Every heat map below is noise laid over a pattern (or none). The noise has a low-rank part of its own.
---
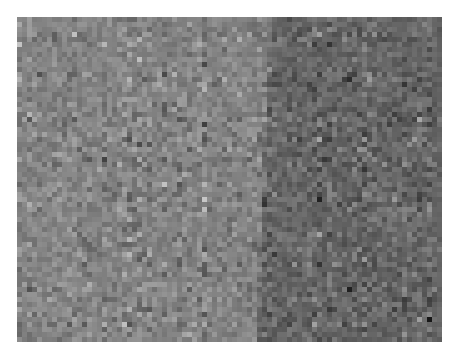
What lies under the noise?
a sharp edge
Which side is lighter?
left
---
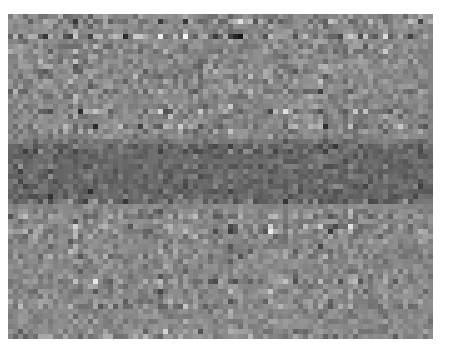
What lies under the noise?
one horizontal stripe
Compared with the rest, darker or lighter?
darker
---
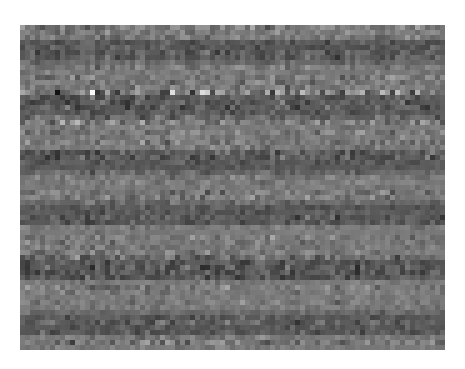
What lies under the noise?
horizontal stripes
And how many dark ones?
6
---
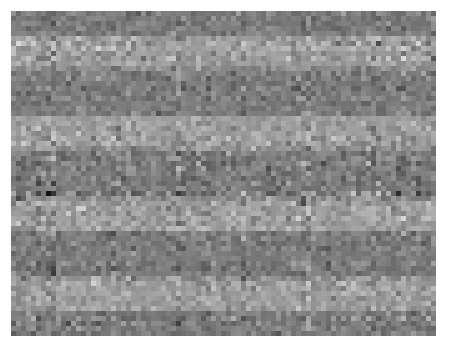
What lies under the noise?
horizontal stripes
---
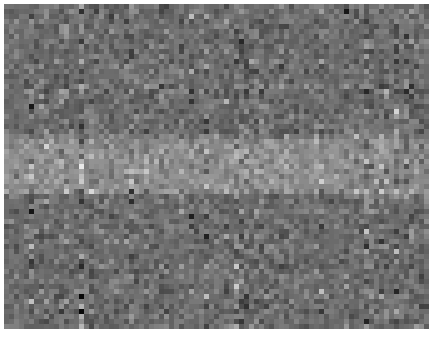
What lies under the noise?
one horizontal stripe
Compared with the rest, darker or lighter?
lighter
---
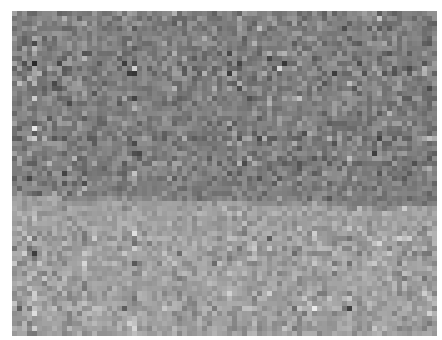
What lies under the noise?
a sharp edge
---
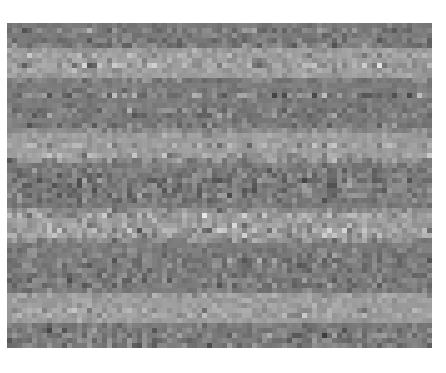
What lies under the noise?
horizontal stripes
